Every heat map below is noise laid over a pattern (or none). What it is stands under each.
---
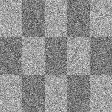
a checkerboard
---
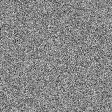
only noise
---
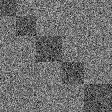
blocks along the diagonal
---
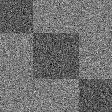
blocks along the diagonal
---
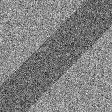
a diagonal band
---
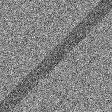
a diagonal band
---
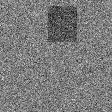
one block
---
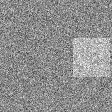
one block
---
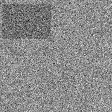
one block
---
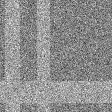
bands of rows crossing bands of columns
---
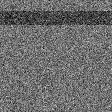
one band of rows
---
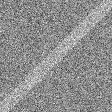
a diagonal band
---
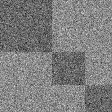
blocks along the diagonal
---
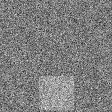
one block
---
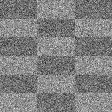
a checkerboard
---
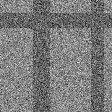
bands of rows crossing bands of columns
